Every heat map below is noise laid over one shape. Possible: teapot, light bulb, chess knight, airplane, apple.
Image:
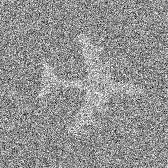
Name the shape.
airplane
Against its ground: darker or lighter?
lighter
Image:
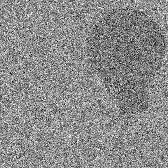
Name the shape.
light bulb
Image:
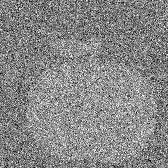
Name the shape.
apple
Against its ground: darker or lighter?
lighter
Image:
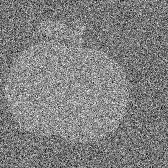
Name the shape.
apple
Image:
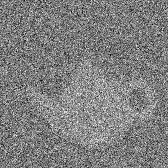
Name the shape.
teapot
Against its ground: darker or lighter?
lighter
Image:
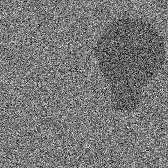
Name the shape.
light bulb
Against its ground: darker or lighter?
darker
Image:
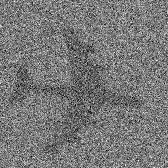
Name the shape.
airplane
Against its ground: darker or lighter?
darker
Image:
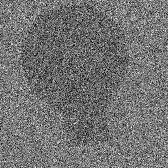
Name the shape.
light bulb
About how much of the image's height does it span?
nearly all
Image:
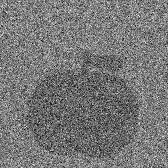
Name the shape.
apple
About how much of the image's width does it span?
two thirds
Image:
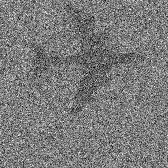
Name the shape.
airplane
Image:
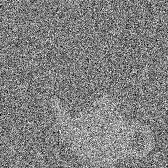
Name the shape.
teapot
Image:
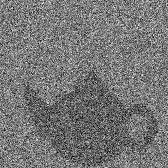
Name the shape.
teapot
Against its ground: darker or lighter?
darker
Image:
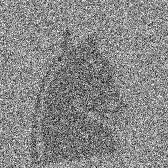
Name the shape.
chess knight
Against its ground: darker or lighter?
darker
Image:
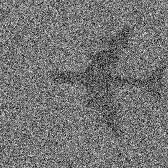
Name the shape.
airplane
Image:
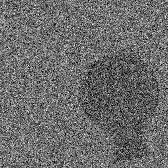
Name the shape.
light bulb
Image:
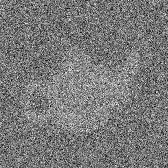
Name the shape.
teapot
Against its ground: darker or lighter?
lighter
